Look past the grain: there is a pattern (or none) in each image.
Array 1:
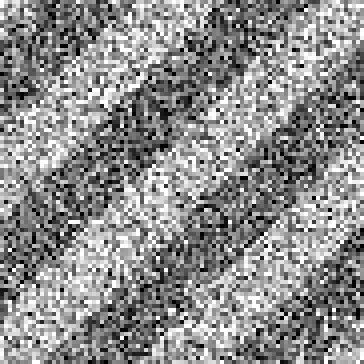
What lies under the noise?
diagonal stripes
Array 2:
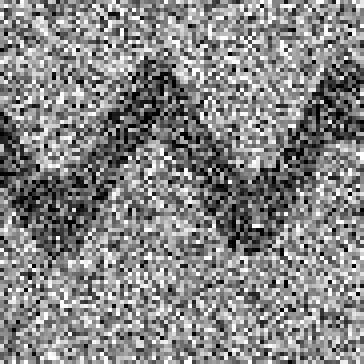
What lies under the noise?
a wavy band
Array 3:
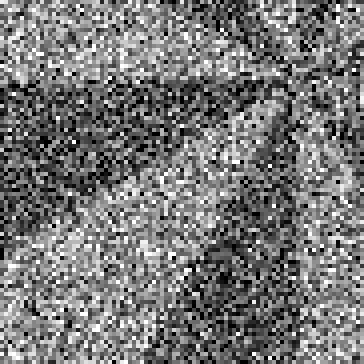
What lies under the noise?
spokes from one point
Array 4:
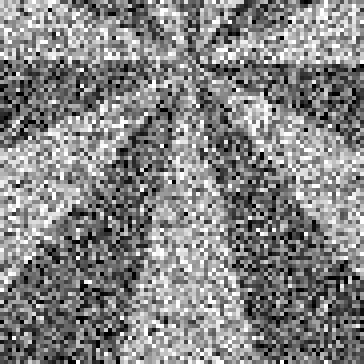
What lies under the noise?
spokes from one point
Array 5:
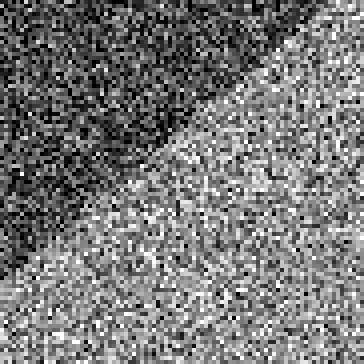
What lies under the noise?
a sharp edge
